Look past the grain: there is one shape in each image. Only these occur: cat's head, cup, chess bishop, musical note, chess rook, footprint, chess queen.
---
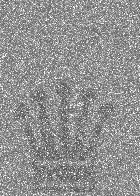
dark chess queen
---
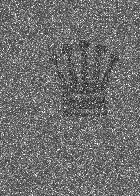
dark chess queen
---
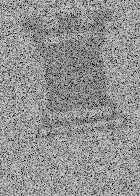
dark chess rook
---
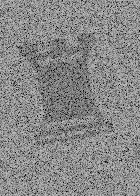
dark chess rook
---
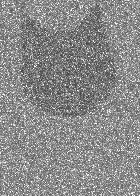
dark cat's head
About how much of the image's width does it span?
two thirds
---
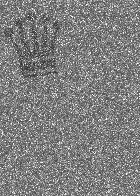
dark chess queen, top left
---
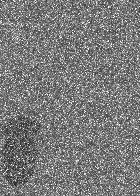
dark footprint, bottom left
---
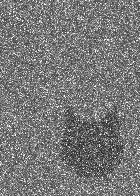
dark cat's head
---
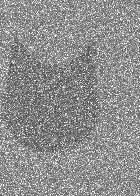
dark cat's head
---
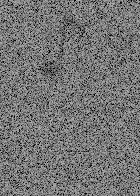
dark musical note, top middle
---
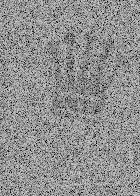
dark chess queen
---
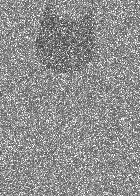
dark cat's head, top middle
